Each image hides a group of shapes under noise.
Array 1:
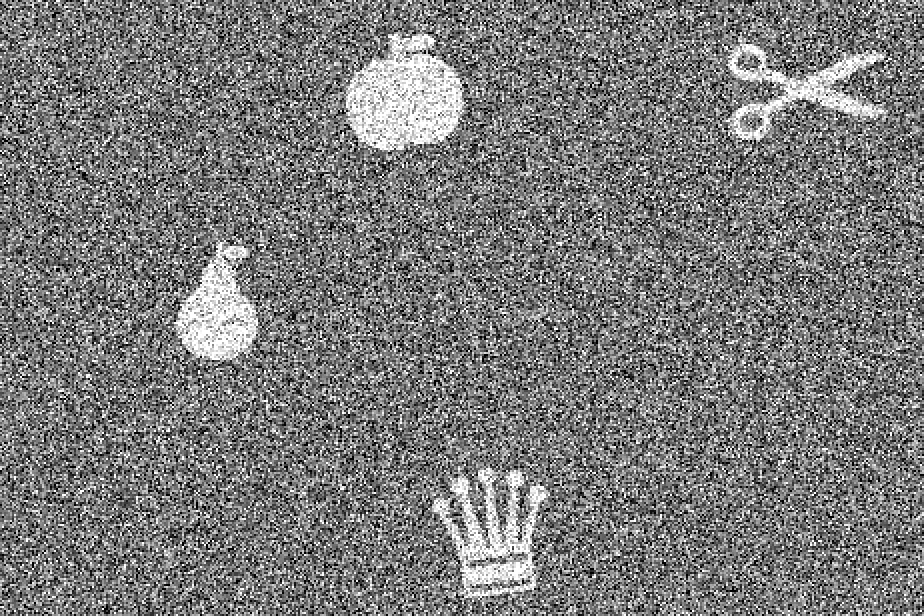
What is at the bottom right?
nothing
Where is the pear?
middle left
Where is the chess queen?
bottom middle
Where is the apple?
top middle
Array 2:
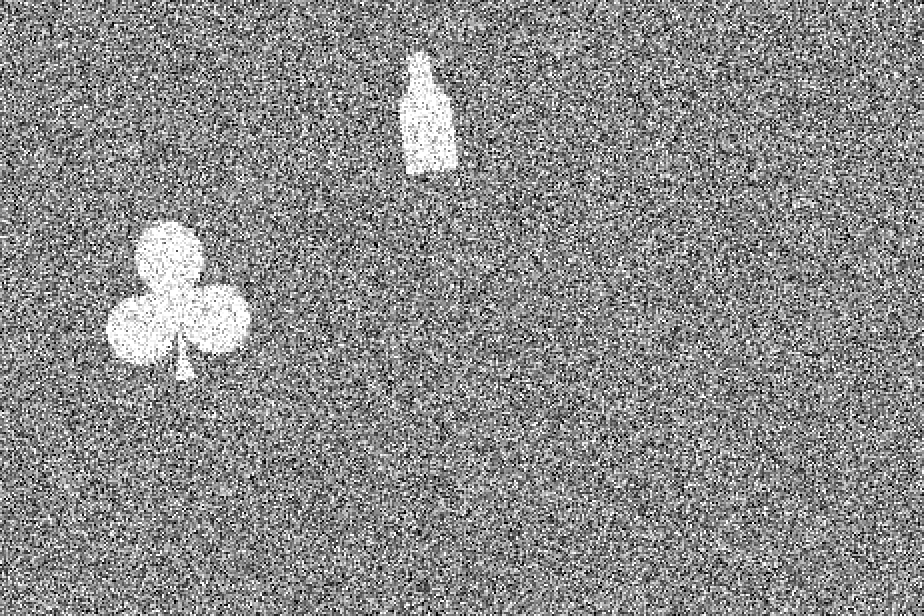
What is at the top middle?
bottle
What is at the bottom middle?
nothing
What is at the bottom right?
nothing
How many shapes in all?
2
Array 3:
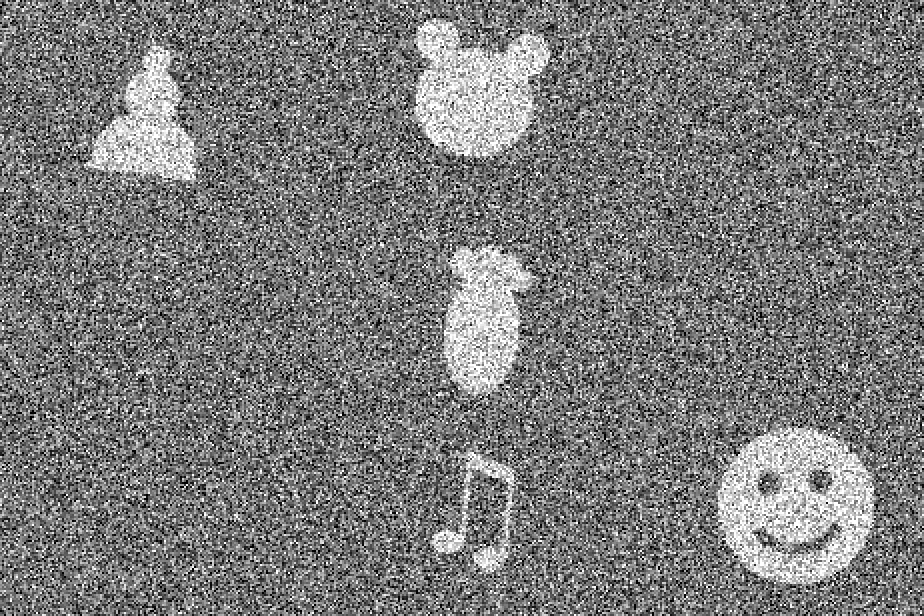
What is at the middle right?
nothing
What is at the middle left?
nothing
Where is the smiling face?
bottom right
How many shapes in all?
5
